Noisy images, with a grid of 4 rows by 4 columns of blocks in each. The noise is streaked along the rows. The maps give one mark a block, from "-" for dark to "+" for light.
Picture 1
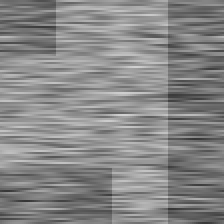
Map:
- + + -
+ + + -
+ + + -
- - + -
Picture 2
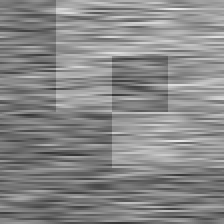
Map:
- + + +
- + - +
- - + +
- - - -
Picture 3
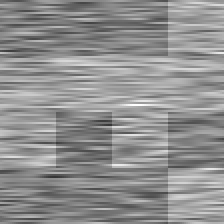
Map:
- - - +
+ + + +
+ - + -
- - - +
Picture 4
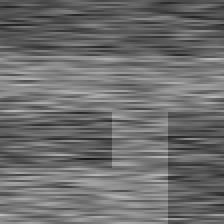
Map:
- - - -
+ + + +
- - + -
+ + + -
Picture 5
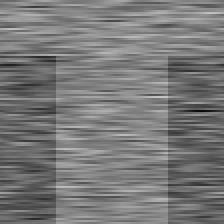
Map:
+ + + +
- + + -
- + + -
- + + -
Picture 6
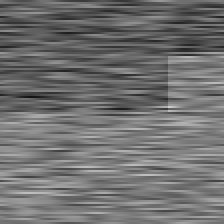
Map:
- - - -
- - - +
+ + + +
+ + + +
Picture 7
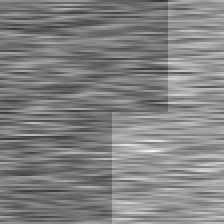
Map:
- - - +
- - - +
- - + +
- - + +
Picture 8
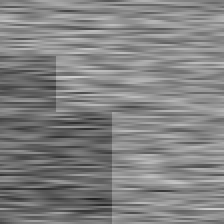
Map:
+ + + +
- + + +
- - + +
- - + +
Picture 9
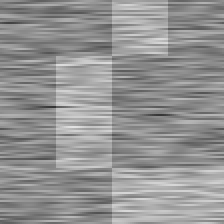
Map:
- - + -
- + - -
- + - -
- - + +
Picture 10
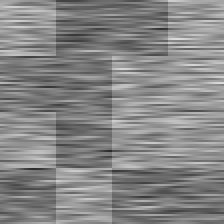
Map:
+ - - +
- - + +
+ - + +
- + - -
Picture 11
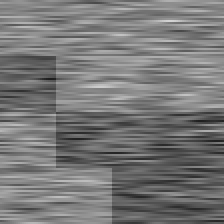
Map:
+ + + +
- + + +
+ - - -
+ + - -
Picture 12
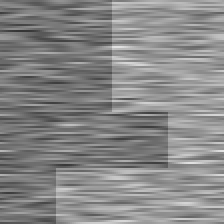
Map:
- - + +
- - + +
- - - +
- + + +
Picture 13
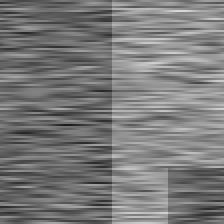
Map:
- - + +
- - + +
- - + +
- - + -
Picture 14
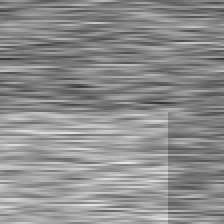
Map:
- - - -
- - - -
+ + + -
+ + + -
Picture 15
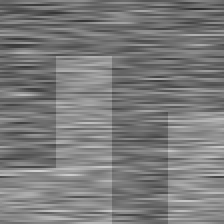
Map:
- - - -
- + - -
- + - +
+ + - +
